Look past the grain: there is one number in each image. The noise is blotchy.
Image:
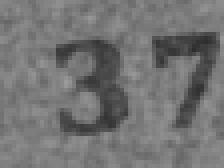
37
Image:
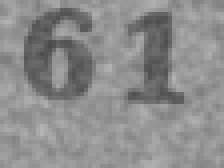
61
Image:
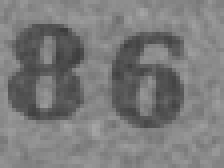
86
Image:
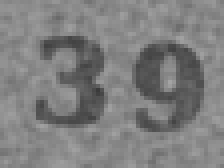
39
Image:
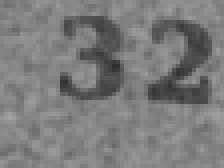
32
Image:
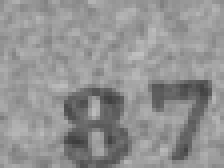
87
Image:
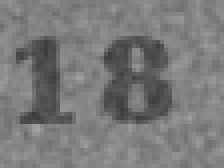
18
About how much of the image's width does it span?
two thirds
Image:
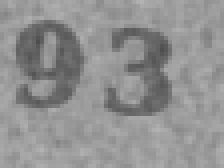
93
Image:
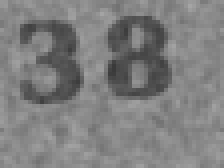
38
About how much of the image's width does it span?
two thirds
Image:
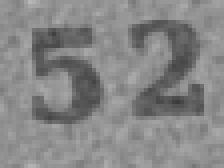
52
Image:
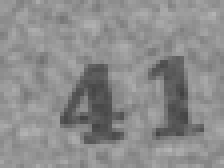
41
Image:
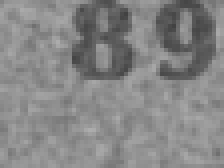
89
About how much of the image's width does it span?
two thirds
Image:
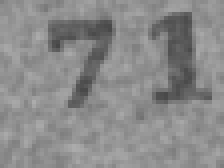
71
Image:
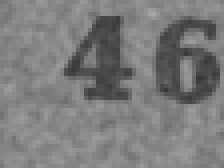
46
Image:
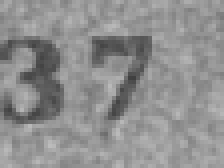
37
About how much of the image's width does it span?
two thirds
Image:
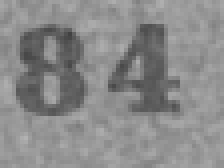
84
